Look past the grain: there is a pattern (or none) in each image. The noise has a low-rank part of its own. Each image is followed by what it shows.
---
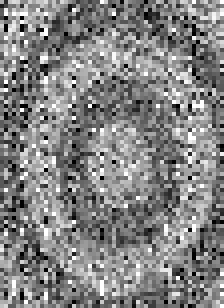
rings round one point
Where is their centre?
centre
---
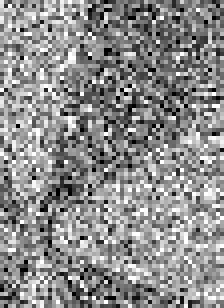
spokes from one point
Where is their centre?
bottom left
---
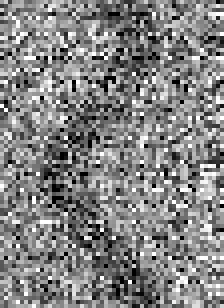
a wavy band
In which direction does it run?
top to bottom
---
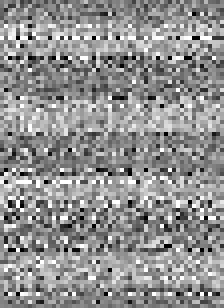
horizontal stripes
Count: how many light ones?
4
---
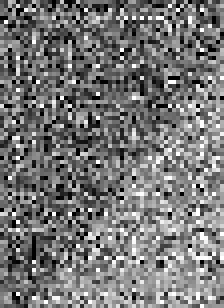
a sharp edge
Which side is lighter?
bottom right
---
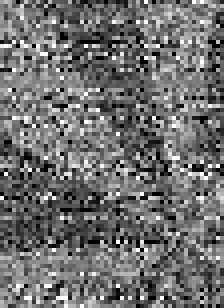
spokes from one point
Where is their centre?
bottom right
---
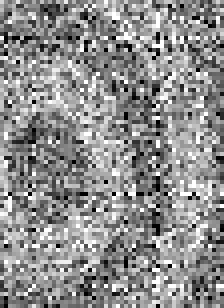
rings round one point
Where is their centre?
middle left
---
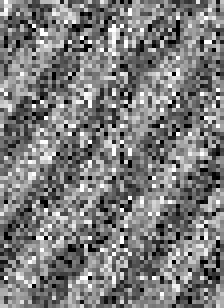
diagonal stripes
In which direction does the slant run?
bottom left to top right
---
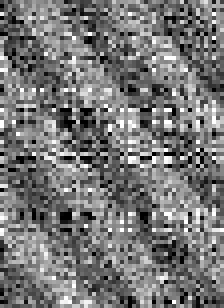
diagonal stripes
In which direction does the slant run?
top left to bottom right
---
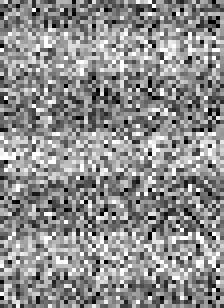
horizontal stripes
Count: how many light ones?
3
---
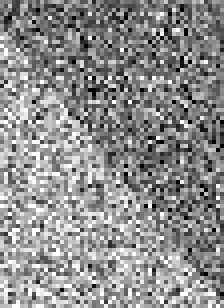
a sharp edge
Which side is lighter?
bottom left
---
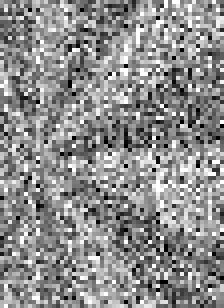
spokes from one point
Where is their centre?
middle left
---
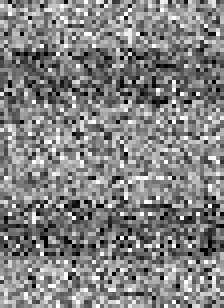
horizontal stripes
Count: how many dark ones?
2
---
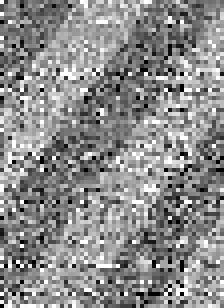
diagonal stripes
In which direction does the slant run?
bottom left to top right
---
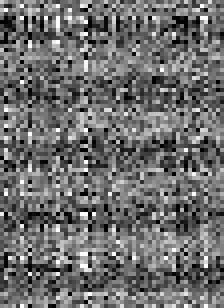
horizontal stripes
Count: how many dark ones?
5
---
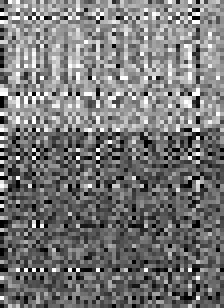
a sharp edge
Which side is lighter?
top
